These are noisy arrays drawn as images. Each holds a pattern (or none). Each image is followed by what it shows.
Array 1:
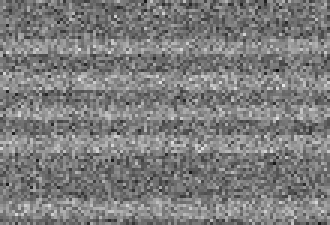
bands of rows
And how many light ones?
5
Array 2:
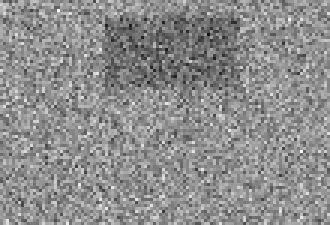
one block
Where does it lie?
top middle
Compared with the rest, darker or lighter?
darker
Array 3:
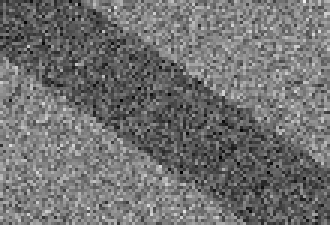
a diagonal band
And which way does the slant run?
top left to bottom right
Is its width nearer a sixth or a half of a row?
a half
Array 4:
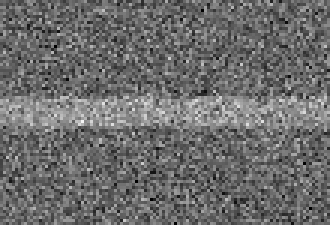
one band of rows
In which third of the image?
middle
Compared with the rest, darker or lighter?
lighter
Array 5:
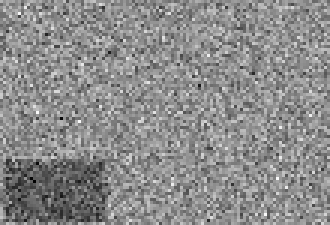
one block
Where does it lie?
bottom left
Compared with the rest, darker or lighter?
darker
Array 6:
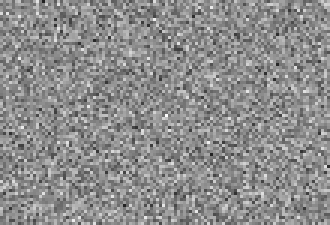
only noise
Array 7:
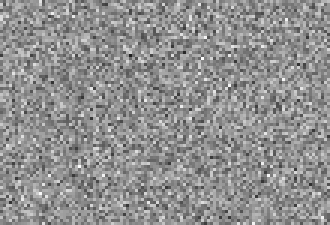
only noise
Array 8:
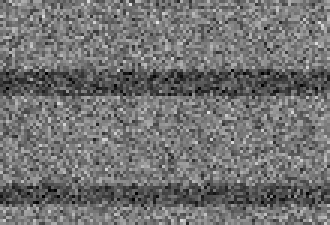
bands of rows
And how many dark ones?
2
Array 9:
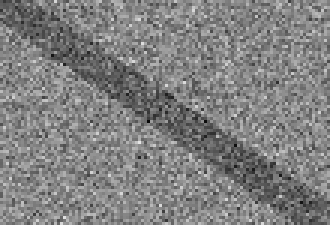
a diagonal band
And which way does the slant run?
top left to bottom right
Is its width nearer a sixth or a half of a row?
a sixth
